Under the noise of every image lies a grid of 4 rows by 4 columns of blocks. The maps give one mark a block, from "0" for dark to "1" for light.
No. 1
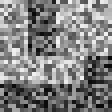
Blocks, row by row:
1 0 1 1
1 0 1 1
1 1 1 0
0 0 0 0
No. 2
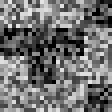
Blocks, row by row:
1 1 1 0
0 0 0 1
1 0 1 1
1 1 1 0
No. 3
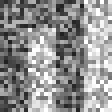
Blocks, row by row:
0 0 0 1
0 1 0 1
0 1 0 1
0 1 0 1
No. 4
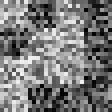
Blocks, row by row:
1 0 1 0
0 1 1 0
1 1 1 0
1 0 0 0
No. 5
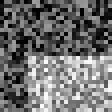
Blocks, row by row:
0 0 0 0
0 0 0 0
0 1 1 1
0 1 1 1
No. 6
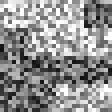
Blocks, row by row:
1 1 1 0
0 1 1 1
0 0 0 0
0 0 1 1
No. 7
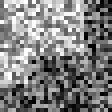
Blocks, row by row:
1 1 1 0
1 1 1 0
1 0 0 0
0 0 0 0
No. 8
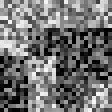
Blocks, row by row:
1 1 1 1
1 0 0 0
0 1 0 0
0 1 0 1
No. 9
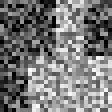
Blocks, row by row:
0 0 1 0
0 0 1 0
0 1 1 1
0 1 1 1
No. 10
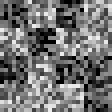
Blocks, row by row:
0 1 0 1
1 0 1 1
0 1 0 0
1 1 1 0
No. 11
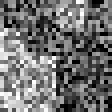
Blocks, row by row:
0 0 1 0
1 0 0 0
1 1 0 0
1 1 0 0
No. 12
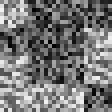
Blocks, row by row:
1 0 0 0
0 0 0 1
1 0 0 1
1 1 1 0
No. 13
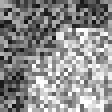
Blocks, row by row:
0 0 0 0
0 0 1 1
0 1 1 1
0 1 1 1
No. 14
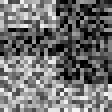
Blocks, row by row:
1 1 0 0
0 0 0 0
1 1 0 0
1 1 1 1
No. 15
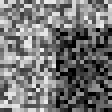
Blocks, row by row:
1 1 1 1
1 1 0 0
1 1 0 0
1 1 0 0
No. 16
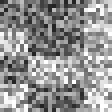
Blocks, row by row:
0 0 0 1
1 0 0 1
0 1 1 1
1 0 0 1
